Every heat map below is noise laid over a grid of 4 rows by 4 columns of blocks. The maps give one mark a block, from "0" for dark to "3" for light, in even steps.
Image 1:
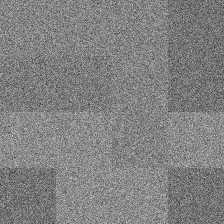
2220
1120
3323
0330
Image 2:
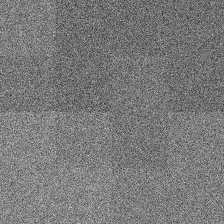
2000
1010
3212
3322
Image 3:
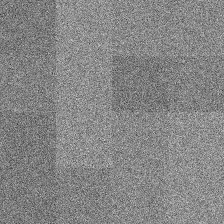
0322
1301
0323
0123
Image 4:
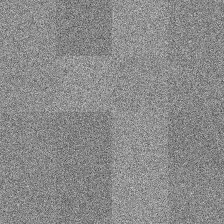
2031
2321
1030
1031
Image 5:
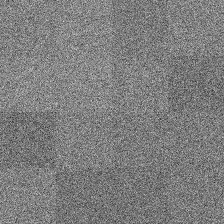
2312
3320
0211
2001
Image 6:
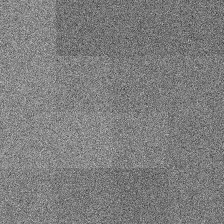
3000
3211
3321
2101
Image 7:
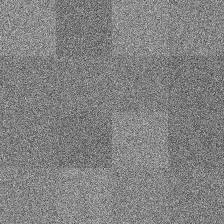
3032
1110
1030
2321
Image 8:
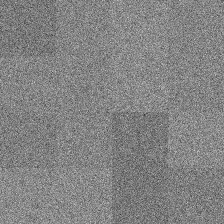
0232
2232
1203
3301
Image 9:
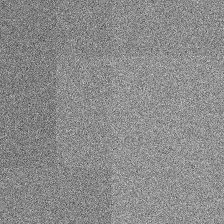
0122
0233
0233
1133
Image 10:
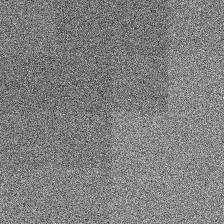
1002
0013
1133
2233
